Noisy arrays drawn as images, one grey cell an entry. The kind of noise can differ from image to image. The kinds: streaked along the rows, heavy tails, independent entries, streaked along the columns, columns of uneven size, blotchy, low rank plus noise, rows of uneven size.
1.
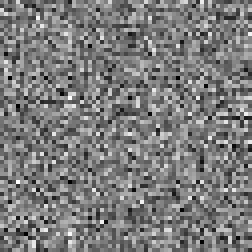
low rank plus noise
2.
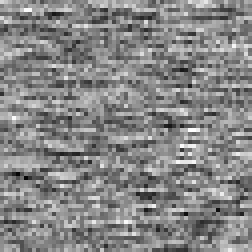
streaked along the rows
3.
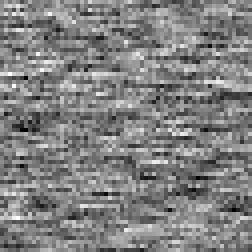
streaked along the rows
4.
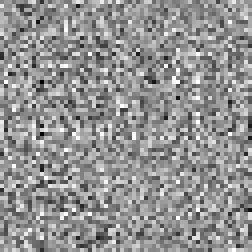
low rank plus noise
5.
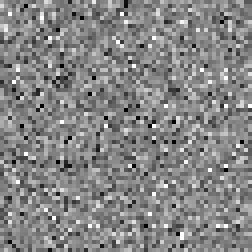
heavy tails
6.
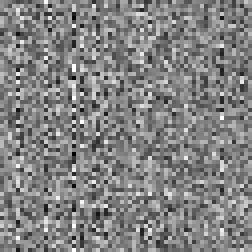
columns of uneven size
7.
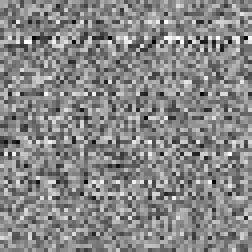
rows of uneven size
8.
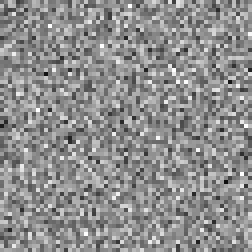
independent entries
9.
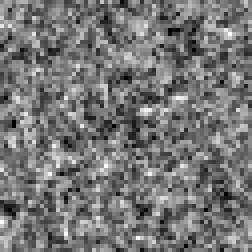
blotchy
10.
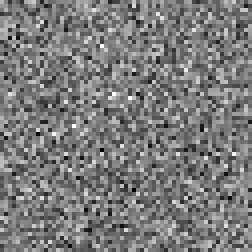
independent entries
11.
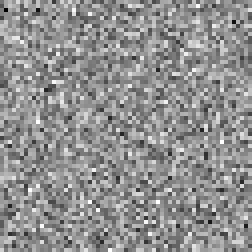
independent entries
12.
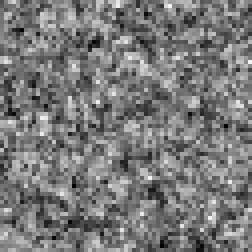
blotchy
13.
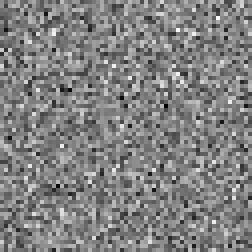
independent entries
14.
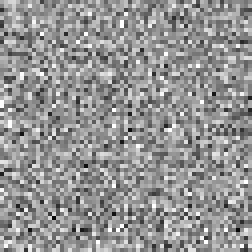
low rank plus noise
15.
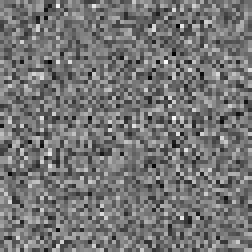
low rank plus noise
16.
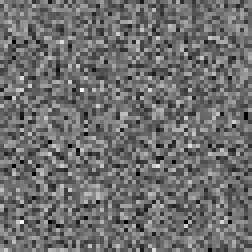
low rank plus noise
